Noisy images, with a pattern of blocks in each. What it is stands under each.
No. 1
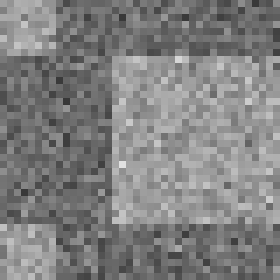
top and bottom mirror each other
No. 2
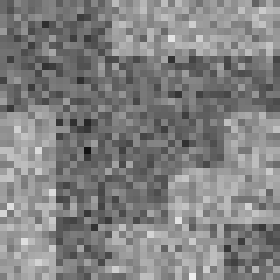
mirrored about the diagonal from the top left
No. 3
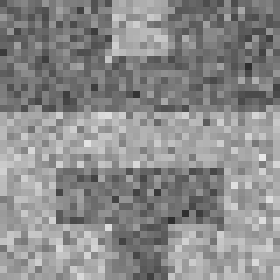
left and right mirror each other
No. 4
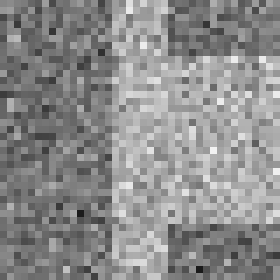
top and bottom mirror each other
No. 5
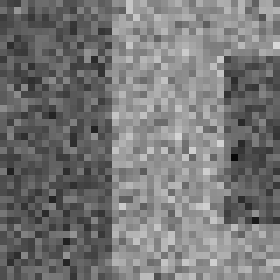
top and bottom mirror each other
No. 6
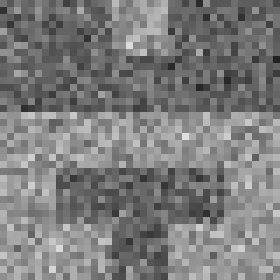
left and right mirror each other
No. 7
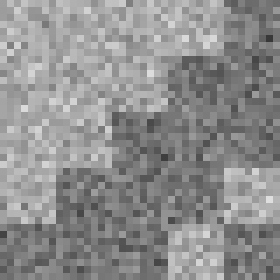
mirrored about the diagonal from the top left
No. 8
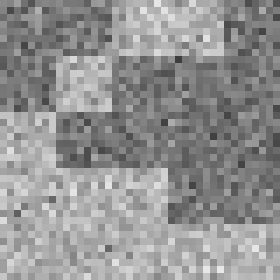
no symmetry
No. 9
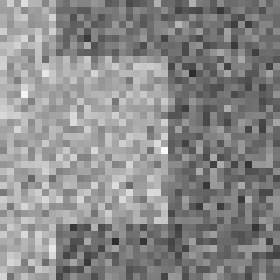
top and bottom mirror each other
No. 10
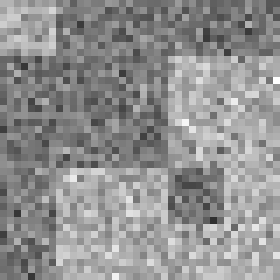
mirrored about the diagonal from the top left
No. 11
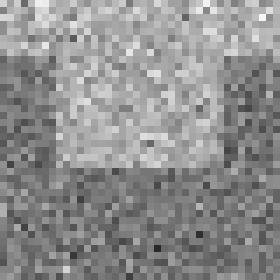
left and right mirror each other
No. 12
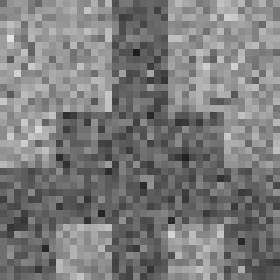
left and right mirror each other
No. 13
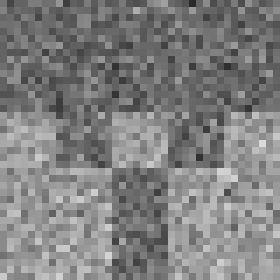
left and right mirror each other
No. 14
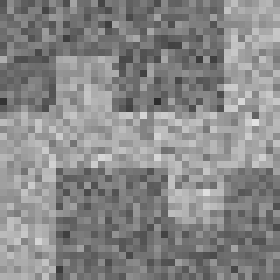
the same after a half turn
